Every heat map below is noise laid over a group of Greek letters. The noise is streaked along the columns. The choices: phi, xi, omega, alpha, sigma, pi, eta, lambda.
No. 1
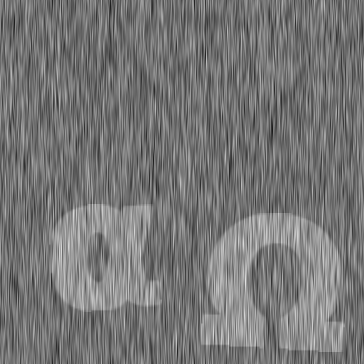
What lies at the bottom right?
omega
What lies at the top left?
nothing
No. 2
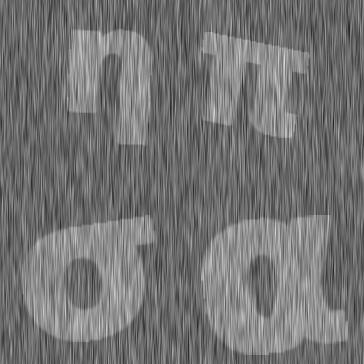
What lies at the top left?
eta
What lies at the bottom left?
sigma
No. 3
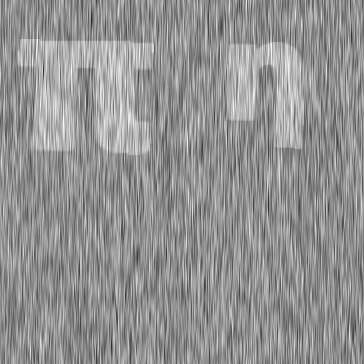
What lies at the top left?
pi
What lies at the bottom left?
nothing
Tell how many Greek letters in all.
2
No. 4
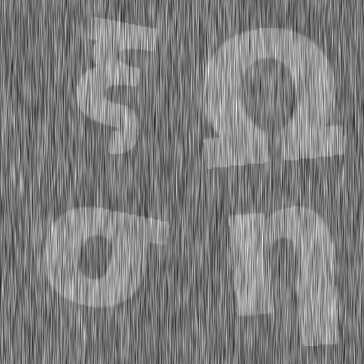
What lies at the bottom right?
eta
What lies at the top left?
xi
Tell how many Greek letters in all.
4
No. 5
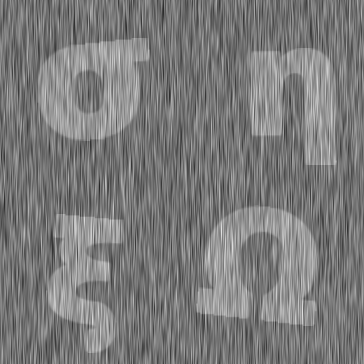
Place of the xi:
bottom left
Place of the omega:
bottom right
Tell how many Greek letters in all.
4
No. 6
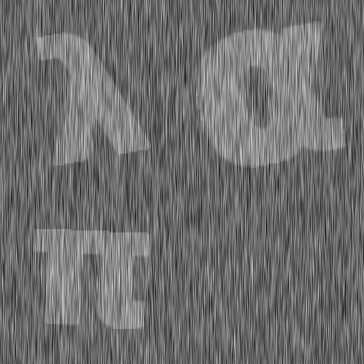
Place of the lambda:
top left
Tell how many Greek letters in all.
3
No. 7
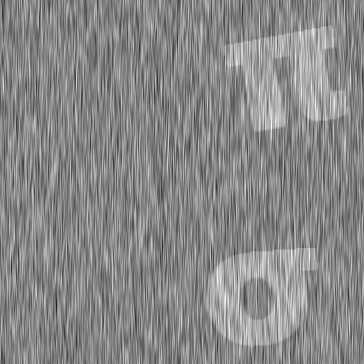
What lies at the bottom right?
sigma
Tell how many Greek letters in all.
2
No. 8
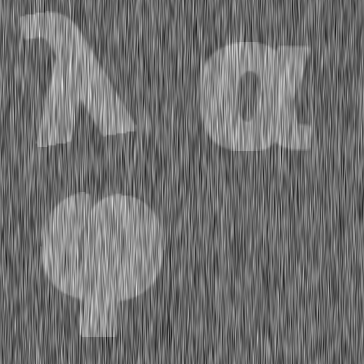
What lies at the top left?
lambda
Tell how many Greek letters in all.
3
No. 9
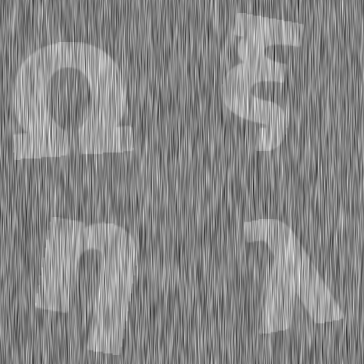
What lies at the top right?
xi
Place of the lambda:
bottom right
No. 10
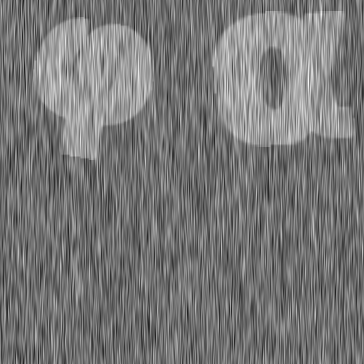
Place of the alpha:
top right
